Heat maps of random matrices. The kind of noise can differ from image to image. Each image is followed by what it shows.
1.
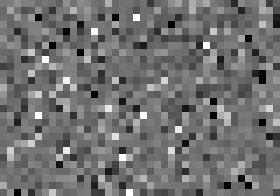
heavy tails
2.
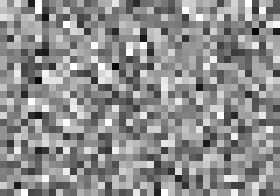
independent entries
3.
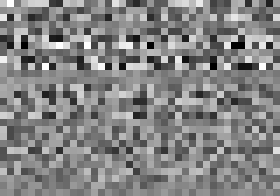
rows of uneven size
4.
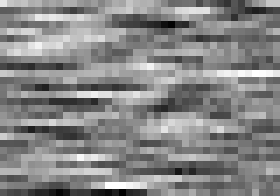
streaked along the rows
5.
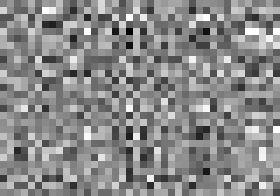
low rank plus noise
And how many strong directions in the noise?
two
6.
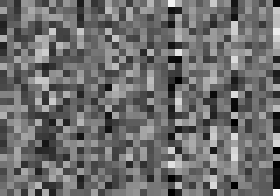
columns of uneven size
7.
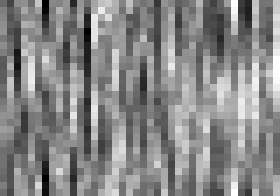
streaked along the columns
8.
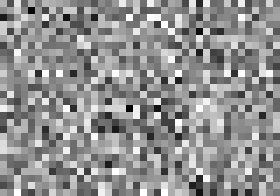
low rank plus noise
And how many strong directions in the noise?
five to eight
